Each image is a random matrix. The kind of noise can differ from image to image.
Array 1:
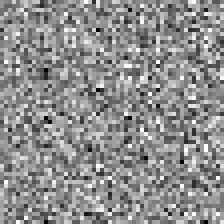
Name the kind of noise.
low rank plus noise
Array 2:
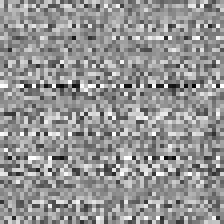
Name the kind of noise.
rows of uneven size
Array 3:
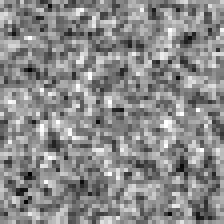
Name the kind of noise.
blotchy
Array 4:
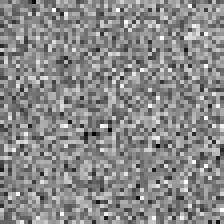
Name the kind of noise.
independent entries
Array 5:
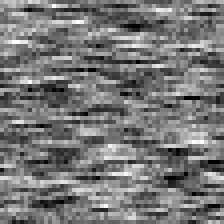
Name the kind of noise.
streaked along the rows
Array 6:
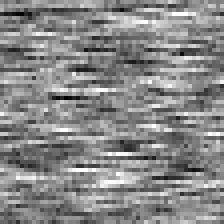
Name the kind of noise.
streaked along the rows
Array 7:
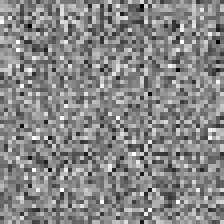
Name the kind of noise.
low rank plus noise
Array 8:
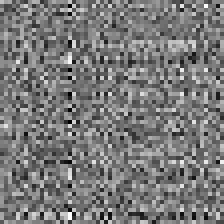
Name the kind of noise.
low rank plus noise
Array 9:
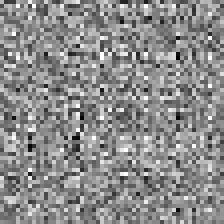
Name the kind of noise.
low rank plus noise
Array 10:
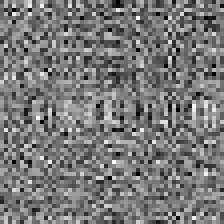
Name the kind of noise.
low rank plus noise
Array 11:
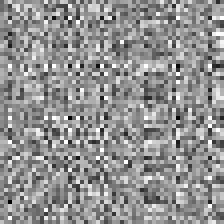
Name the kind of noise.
low rank plus noise
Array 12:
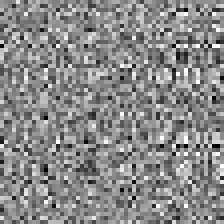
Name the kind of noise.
low rank plus noise
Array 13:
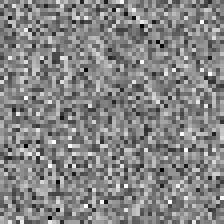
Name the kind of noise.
independent entries
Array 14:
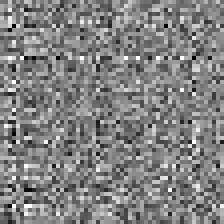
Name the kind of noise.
low rank plus noise
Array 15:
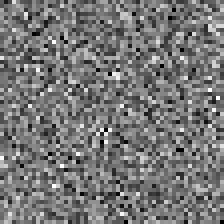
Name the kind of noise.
independent entries
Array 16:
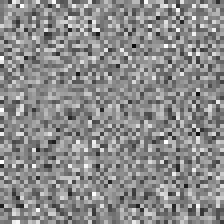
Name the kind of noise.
low rank plus noise
